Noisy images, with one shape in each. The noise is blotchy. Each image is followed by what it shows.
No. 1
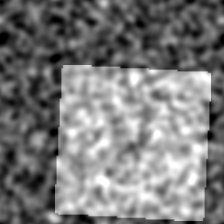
square
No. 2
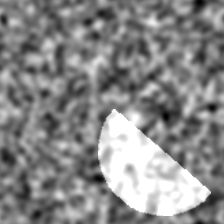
half disc
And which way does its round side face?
down and left
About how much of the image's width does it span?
half
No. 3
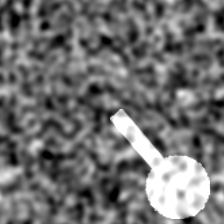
lollipop
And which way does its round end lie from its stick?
down and right
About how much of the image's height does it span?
half
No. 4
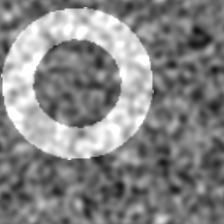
ring
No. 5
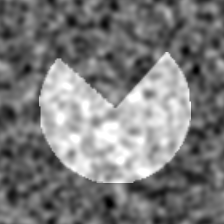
disc with a wedge cut out
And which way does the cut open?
up
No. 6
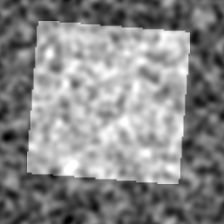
square
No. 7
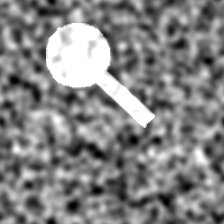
lollipop
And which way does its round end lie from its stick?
up and left
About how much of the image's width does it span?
half
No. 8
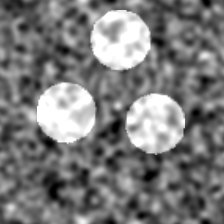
three dots
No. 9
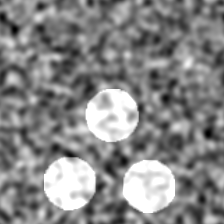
three dots
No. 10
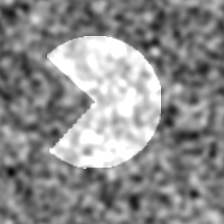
disc with a wedge cut out
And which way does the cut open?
left
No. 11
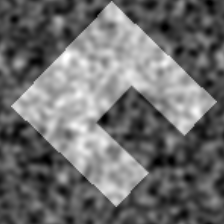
square with a notch
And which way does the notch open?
down and right
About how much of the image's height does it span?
nearly all
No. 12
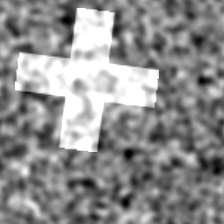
cross
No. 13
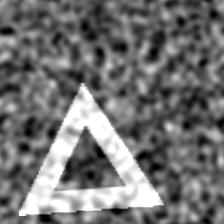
triangle frame
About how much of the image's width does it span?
two thirds
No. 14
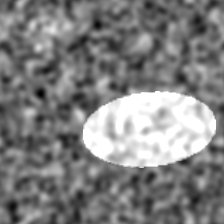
ellipse
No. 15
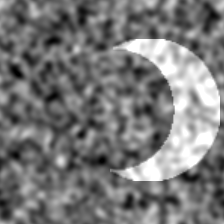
crescent
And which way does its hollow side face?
left
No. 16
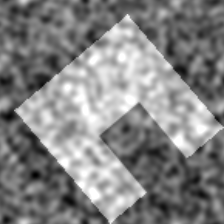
square with a notch
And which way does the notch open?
down and right
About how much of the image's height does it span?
nearly all
